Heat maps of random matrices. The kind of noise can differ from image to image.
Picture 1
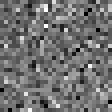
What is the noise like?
heavy tails
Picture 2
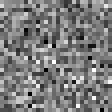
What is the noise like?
low rank plus noise
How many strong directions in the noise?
five to eight
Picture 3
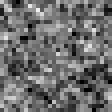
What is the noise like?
blotchy
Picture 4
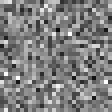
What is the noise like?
independent entries
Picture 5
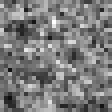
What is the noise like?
blotchy
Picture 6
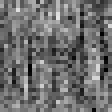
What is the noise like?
streaked along the columns
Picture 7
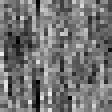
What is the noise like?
streaked along the columns
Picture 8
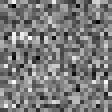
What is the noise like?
low rank plus noise
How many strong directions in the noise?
five to eight
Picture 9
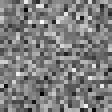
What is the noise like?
independent entries
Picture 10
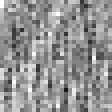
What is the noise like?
streaked along the columns
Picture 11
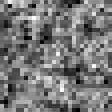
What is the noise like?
blotchy
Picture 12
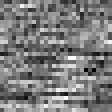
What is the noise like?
streaked along the rows
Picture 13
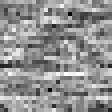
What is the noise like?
streaked along the rows
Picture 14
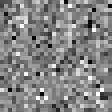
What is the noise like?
heavy tails
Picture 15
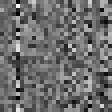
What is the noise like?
columns of uneven size
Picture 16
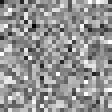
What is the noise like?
low rank plus noise
